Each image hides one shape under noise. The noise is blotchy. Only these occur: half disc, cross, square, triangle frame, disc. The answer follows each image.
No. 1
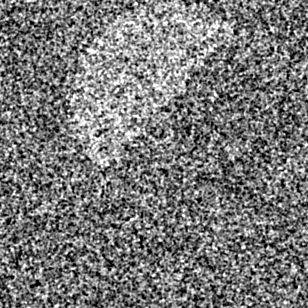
half disc
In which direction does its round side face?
up and left
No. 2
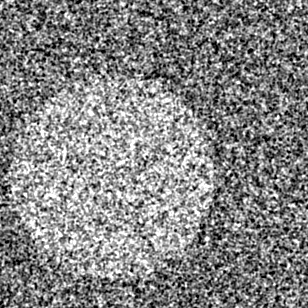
disc
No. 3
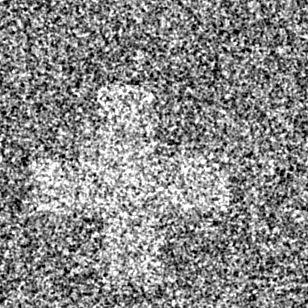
cross
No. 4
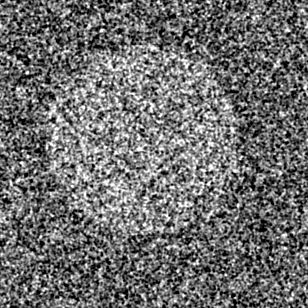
disc
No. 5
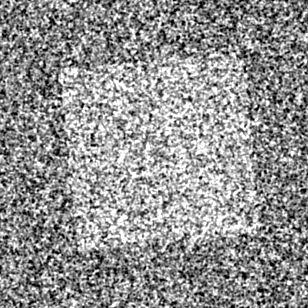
square
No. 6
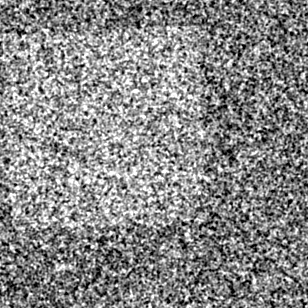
square
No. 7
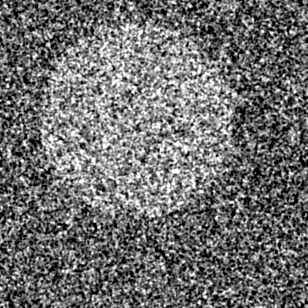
disc
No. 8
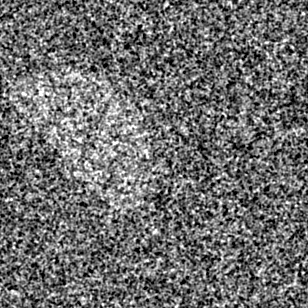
half disc
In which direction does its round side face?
up and right
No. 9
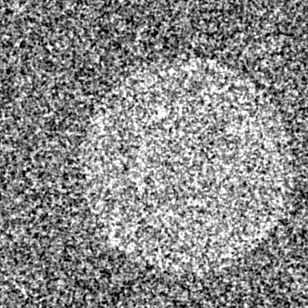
disc
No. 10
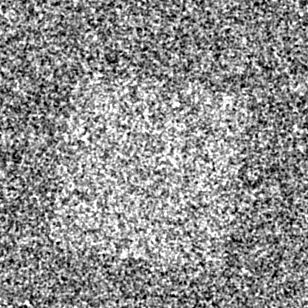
square
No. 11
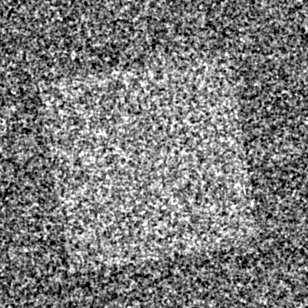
square
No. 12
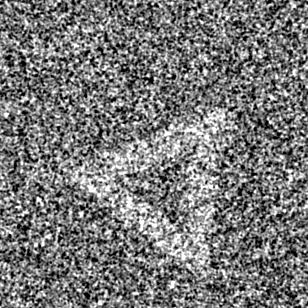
triangle frame
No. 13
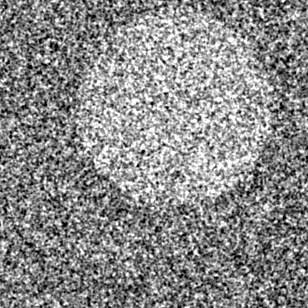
disc
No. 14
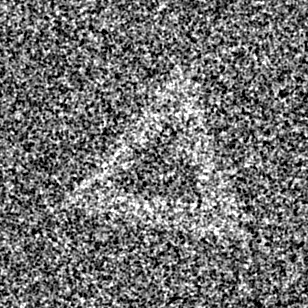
triangle frame
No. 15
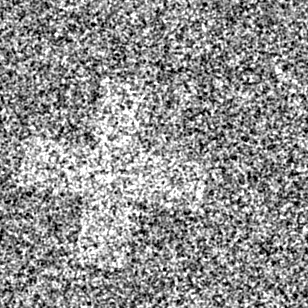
cross
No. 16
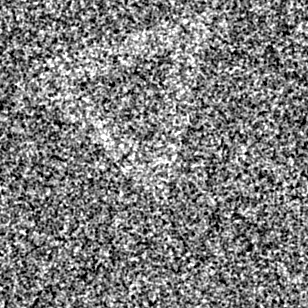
triangle frame
